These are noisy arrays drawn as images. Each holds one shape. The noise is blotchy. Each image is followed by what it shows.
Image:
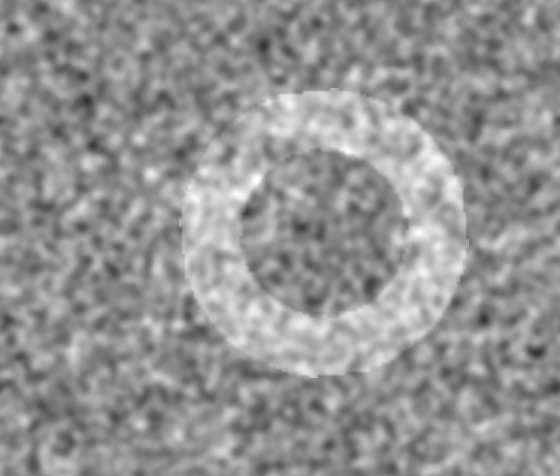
light ring
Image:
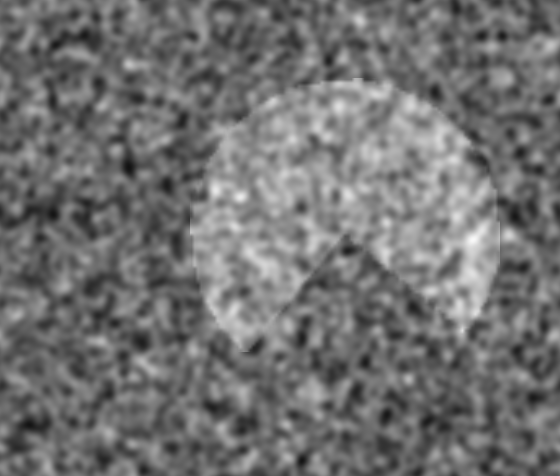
light disc with a wedge cut out
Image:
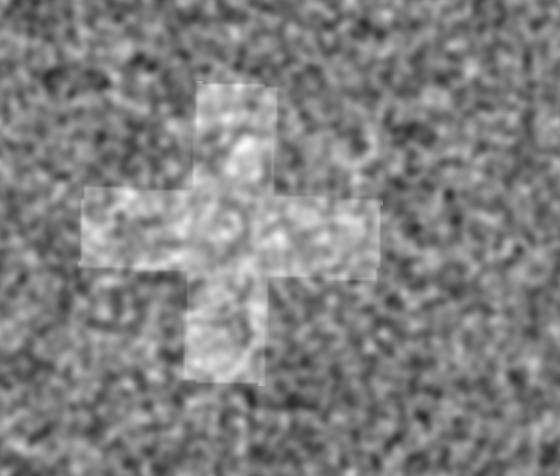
light cross
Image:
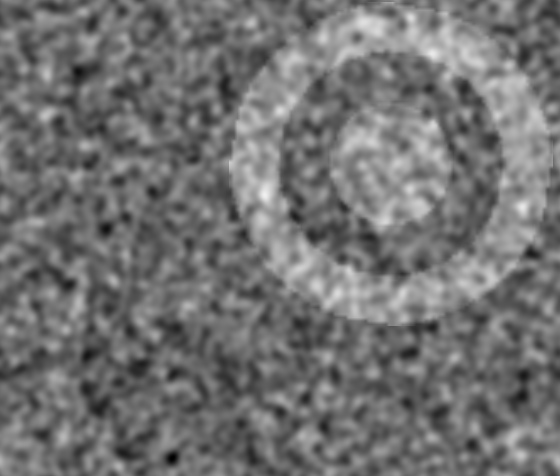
light bullseye
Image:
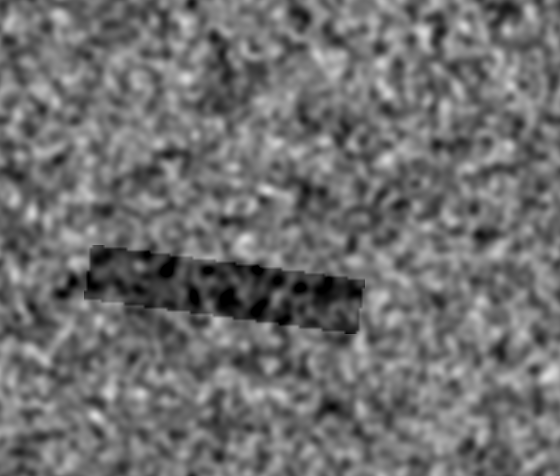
dark bar
